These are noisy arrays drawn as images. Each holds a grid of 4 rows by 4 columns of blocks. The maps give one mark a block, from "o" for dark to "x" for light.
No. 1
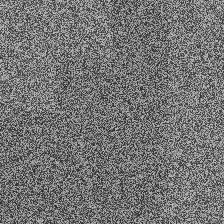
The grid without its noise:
x x o x
x o o x
o o o x
o o o x
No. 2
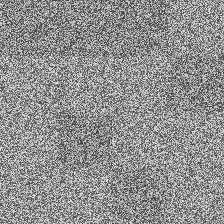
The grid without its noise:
o o o x
x x x o
x o x x
x x o x
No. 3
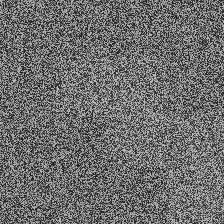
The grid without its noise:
o o o o
o x x o
o o x x
o o o x
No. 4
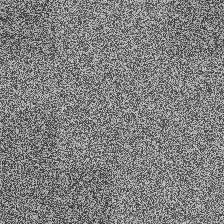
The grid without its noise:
o x x o
x x x x
o x x x
o o x x
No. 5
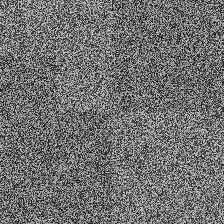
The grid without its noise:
x x o o
o x o o
o o x x
o o x x
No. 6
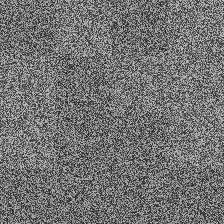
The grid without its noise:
o x o x
x o x x
x o o x
o o o o
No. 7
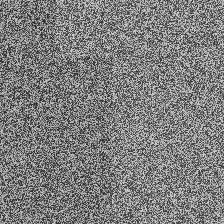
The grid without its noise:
o x x x
o o x x
o o x x
o o x x
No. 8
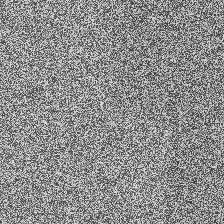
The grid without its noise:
x x o o
x x o o
x x x o
x x x o
